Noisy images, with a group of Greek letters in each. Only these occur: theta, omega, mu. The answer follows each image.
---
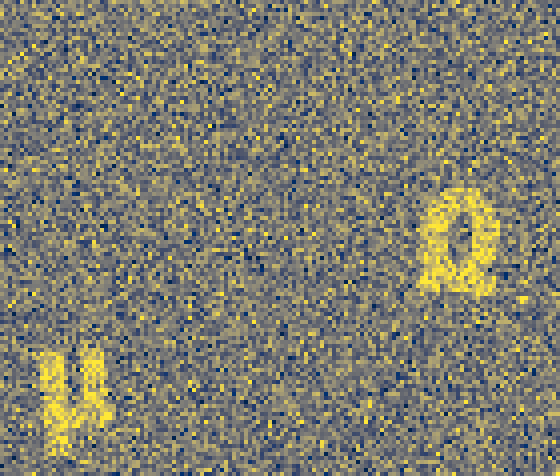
middle right: omega; bottom left: mu
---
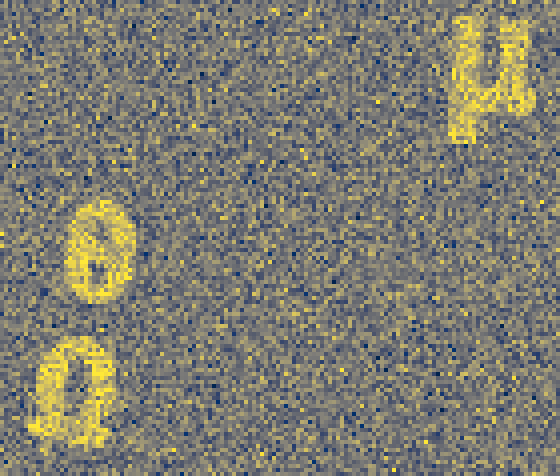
top right: mu; middle left: theta; bottom left: omega
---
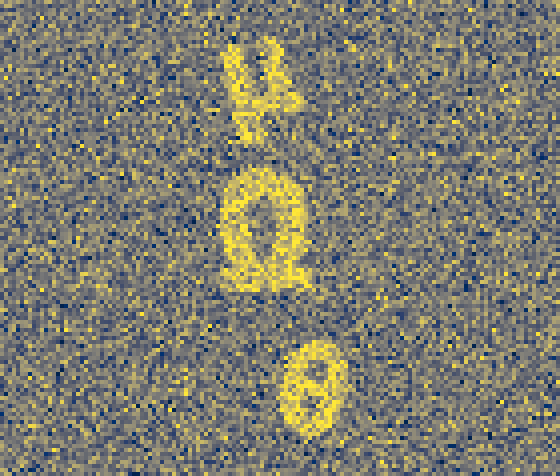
top middle: mu; centre: omega; bottom middle: theta
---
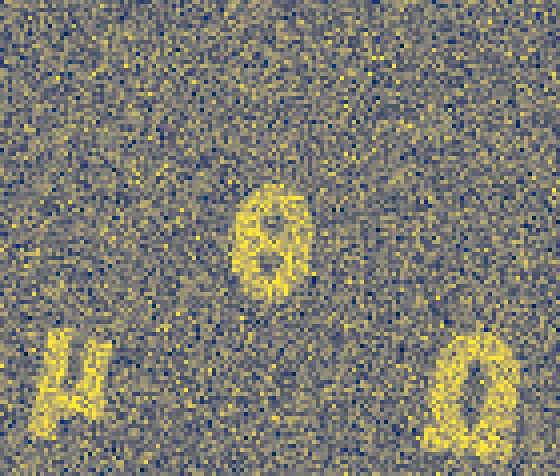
centre: theta; bottom left: mu; bottom right: omega
